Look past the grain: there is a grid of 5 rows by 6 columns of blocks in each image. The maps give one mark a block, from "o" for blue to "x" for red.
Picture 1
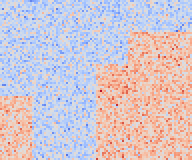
o o o o o o
o o o o x x
o o o x x x
x o o x x x
x o o x x x
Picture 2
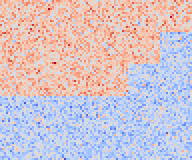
x x x x x x
x x x x x o
x x x x o o
o o o o o o
o o o o o o
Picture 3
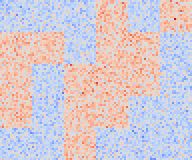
o o o x o x
x x o x x o
x o x x x o
x o x x o o
o o x o o o
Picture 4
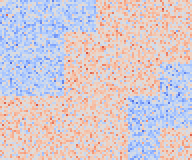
o o o x x x
o o x x x x
o o x x x o
x x x x o o
x x x x o x
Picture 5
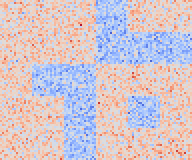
x x x o x x
x x x o o o
x o o x x x
x x o x o x
x x o x x x
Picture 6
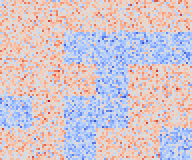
x x x x x x
x x o o o o
x x x o x x
o x o o x x
x x o x x o
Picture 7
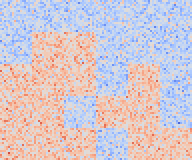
o o o o o o
o x x o o o
x x x o x o
x x o x x o
x x x o x x
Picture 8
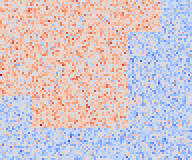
x x x x x o
x x x x o o
x x x x o o
o x x x o o
o o o o o o
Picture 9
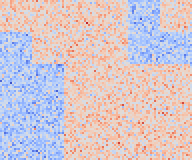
x x x x o x
o x x x o o
o o x x x x
o o x x x x
o o x x x x
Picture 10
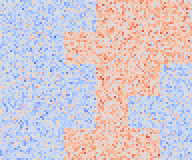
o o o x x x
o o x x x x
o o o x x o
o o o x o o
o o x x x o
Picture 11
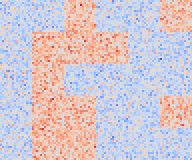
o o x o o x
o x x x o o
o x o o o o
o x x o o x
o x x o o o
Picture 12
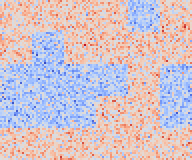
x x x x o x
x o x x x x
o o o o x o
o o o x x o
x x x x x x
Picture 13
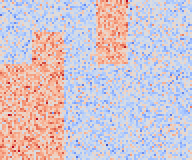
o o o x o o
o x o x o o
x x o o o o
x x o o o o
x x o o o o
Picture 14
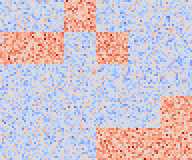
o o x o o o
x x o x o o
o o o o o o
o o o o o x
o o o x x x
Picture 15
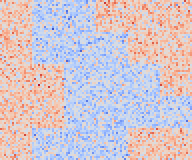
x o o x x x
x o o o x x
x x o o o x
x x o o o o
x o o o x x
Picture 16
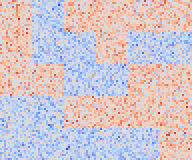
x o x x x x
x o o x o o
x x o o x x
o o x x x x
o o o o o x
